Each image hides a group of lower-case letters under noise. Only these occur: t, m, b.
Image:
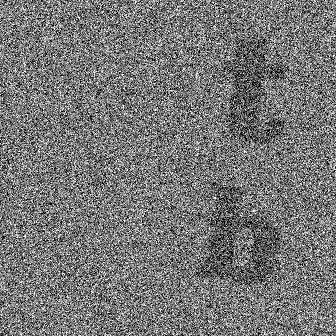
top right: t; bottom right: b
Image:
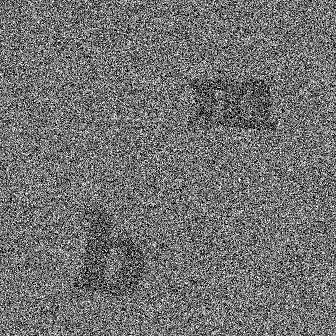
top right: m; bottom left: b
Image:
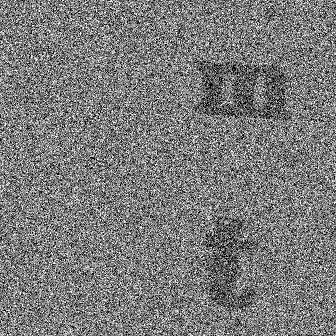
top right: m; bottom right: t
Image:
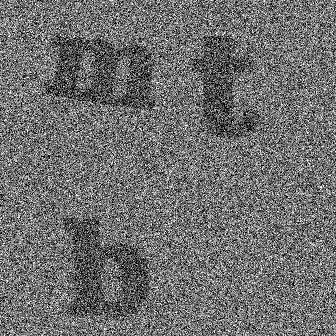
top left: m; top right: t; bottom left: b
